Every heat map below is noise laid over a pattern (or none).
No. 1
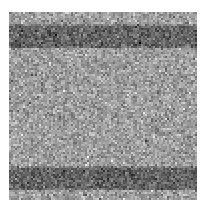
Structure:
bands of rows
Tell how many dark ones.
2
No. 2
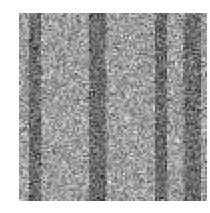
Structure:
bands of columns
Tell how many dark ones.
4
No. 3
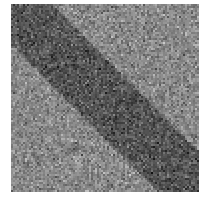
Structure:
a diagonal band
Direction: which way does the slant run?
top left to bottom right
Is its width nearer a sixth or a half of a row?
a half
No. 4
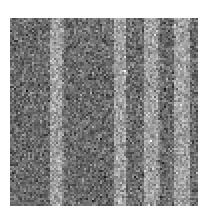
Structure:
bands of columns
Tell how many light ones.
4
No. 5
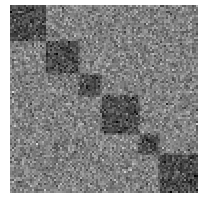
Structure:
blocks along the diagonal
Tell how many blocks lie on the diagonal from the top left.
6
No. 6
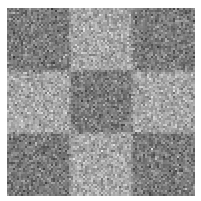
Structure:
a checkerboard
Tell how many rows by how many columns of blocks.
3 by 3
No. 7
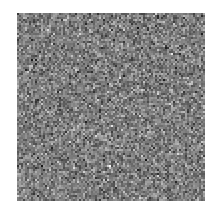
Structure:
only noise
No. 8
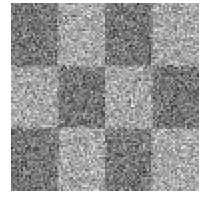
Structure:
a checkerboard
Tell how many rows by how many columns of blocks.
3 by 4
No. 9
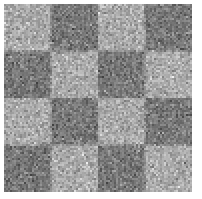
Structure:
a checkerboard
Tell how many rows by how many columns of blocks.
4 by 4
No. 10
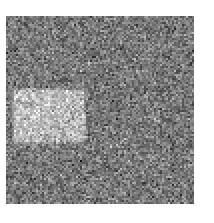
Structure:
one block
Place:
middle left
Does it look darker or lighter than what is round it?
lighter
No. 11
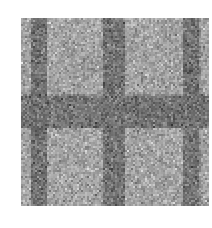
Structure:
bands of rows crossing bands of columns
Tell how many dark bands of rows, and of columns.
1 and 3
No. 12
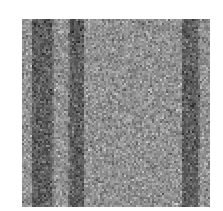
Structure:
bands of columns
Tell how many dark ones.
3
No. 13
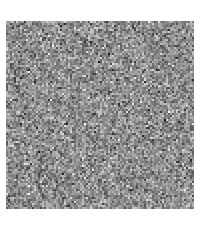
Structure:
only noise
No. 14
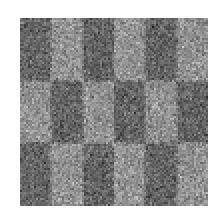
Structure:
a checkerboard
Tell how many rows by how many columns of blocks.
3 by 6
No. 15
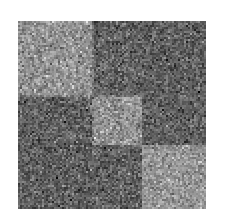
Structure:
blocks along the diagonal
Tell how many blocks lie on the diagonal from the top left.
3
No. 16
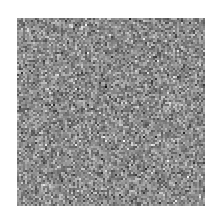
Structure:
only noise
